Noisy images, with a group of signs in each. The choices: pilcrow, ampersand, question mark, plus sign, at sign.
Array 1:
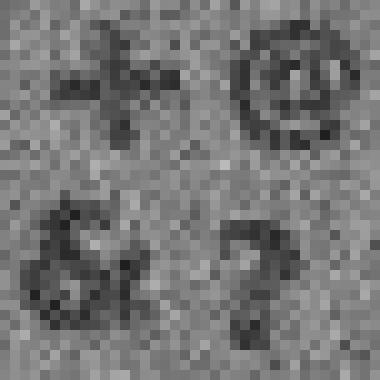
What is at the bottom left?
ampersand
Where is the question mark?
bottom right
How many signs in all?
4
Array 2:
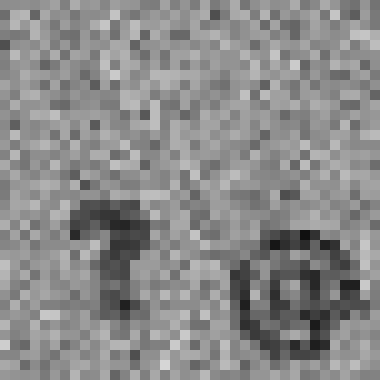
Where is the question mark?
bottom left
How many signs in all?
2
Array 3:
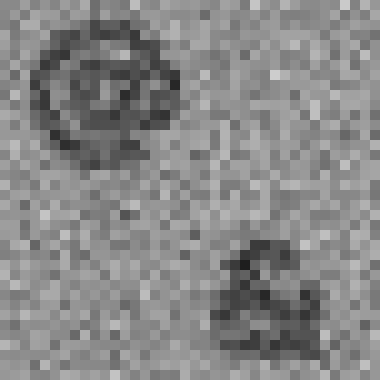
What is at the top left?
at sign
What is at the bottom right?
ampersand
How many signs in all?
2
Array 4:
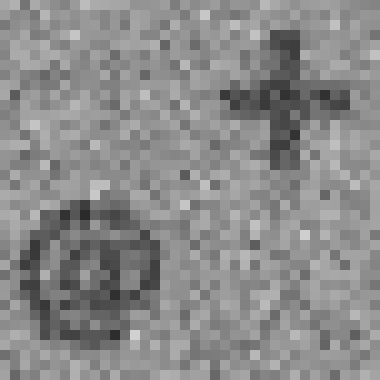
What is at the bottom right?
nothing
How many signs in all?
2
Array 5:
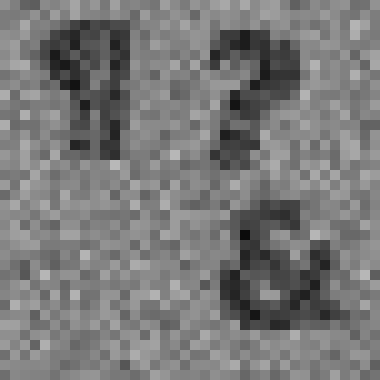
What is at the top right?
question mark
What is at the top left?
pilcrow
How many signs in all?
3
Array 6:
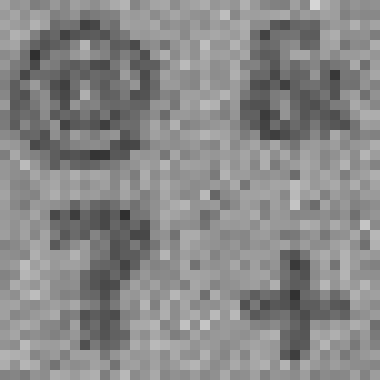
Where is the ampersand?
top right
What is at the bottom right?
plus sign
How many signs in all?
4
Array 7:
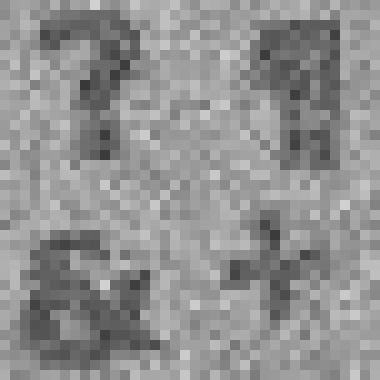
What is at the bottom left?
ampersand
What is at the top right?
pilcrow
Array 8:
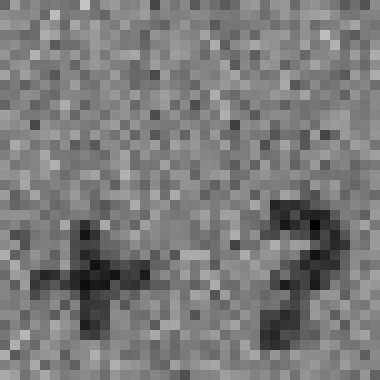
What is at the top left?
nothing
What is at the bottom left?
plus sign
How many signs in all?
2
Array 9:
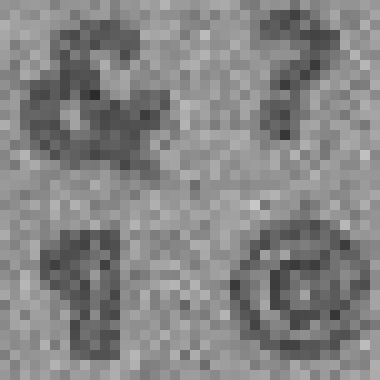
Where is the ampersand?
top left
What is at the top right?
question mark
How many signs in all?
4
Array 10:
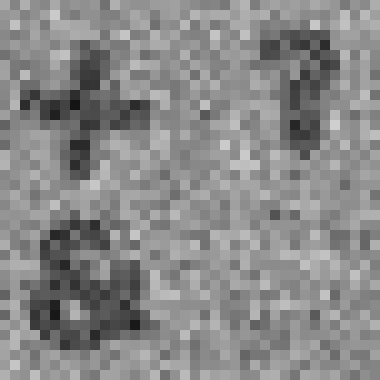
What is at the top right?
question mark
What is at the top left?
plus sign
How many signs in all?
3
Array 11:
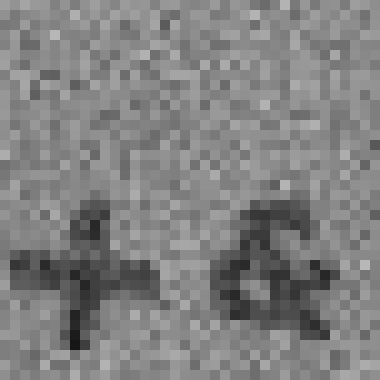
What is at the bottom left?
plus sign
